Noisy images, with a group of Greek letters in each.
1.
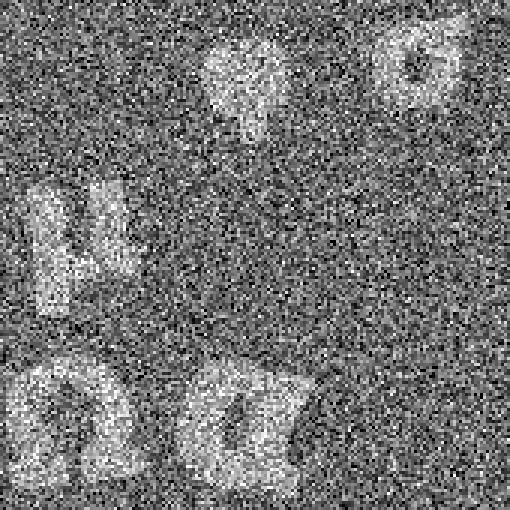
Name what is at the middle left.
mu
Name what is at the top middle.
phi
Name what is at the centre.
nothing
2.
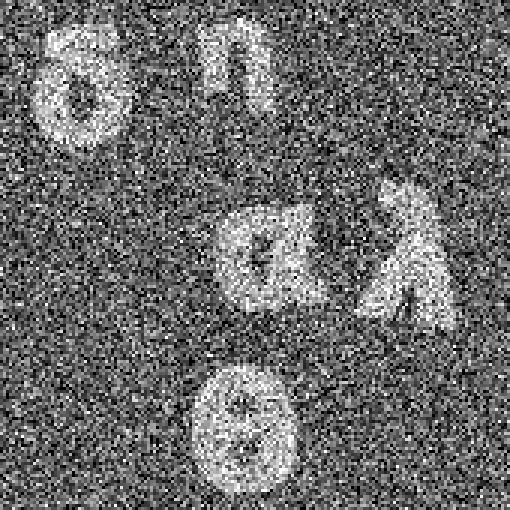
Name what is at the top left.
delta
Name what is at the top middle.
eta
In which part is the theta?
bottom middle
